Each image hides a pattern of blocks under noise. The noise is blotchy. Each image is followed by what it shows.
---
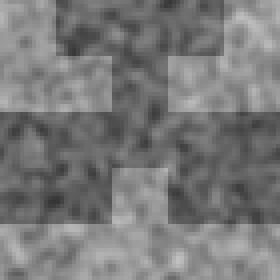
left and right mirror each other
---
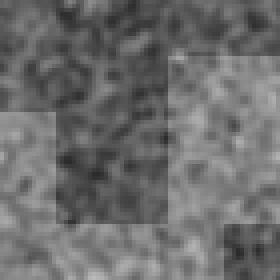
no symmetry
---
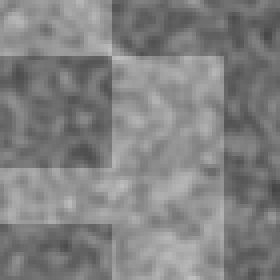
no symmetry
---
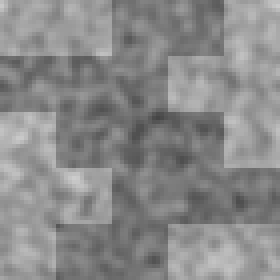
the same after a half turn
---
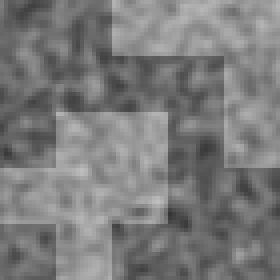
mirrored about the diagonal from the bottom left
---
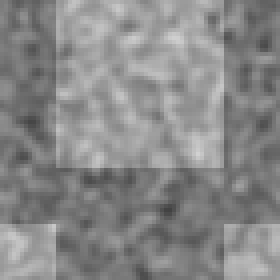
left and right mirror each other
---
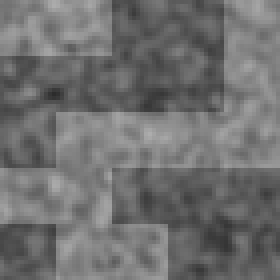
no symmetry
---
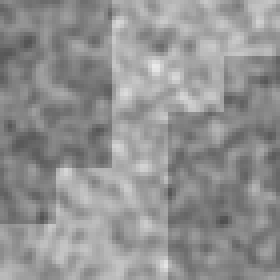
the same after a half turn
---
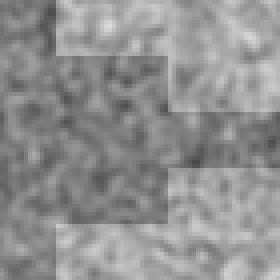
top and bottom mirror each other
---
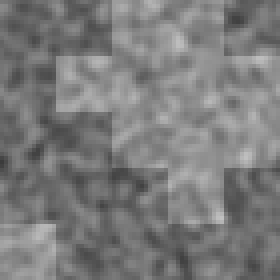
mirrored about the diagonal from the bottom left
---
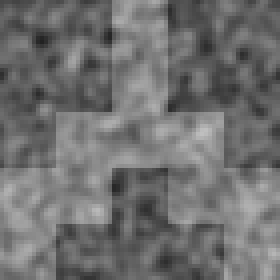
left and right mirror each other
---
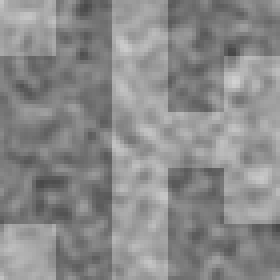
top and bottom mirror each other
